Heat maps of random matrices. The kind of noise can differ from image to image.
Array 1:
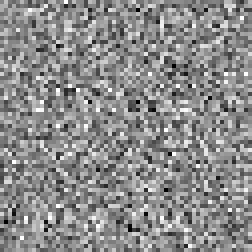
low rank plus noise
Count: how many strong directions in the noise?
two
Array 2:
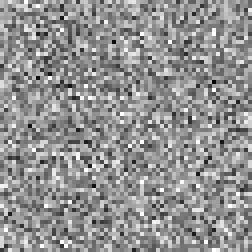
independent entries
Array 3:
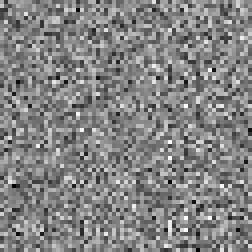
low rank plus noise
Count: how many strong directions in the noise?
three or four
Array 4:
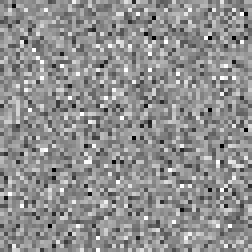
heavy tails
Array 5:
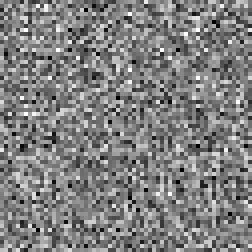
low rank plus noise
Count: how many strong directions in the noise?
one
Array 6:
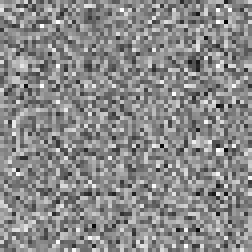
low rank plus noise
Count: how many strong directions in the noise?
one
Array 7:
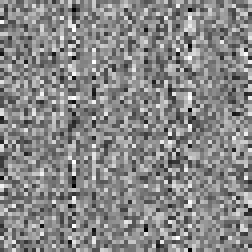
columns of uneven size
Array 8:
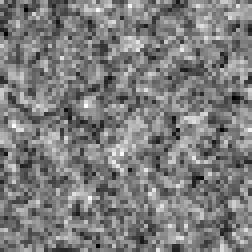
blotchy
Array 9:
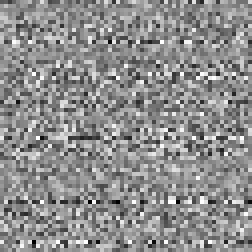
rows of uneven size
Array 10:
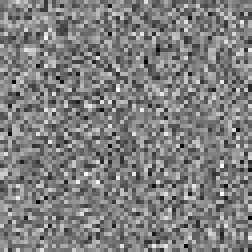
low rank plus noise
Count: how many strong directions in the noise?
five to eight
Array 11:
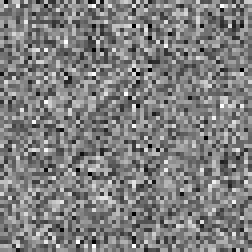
low rank plus noise
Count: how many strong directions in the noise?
two
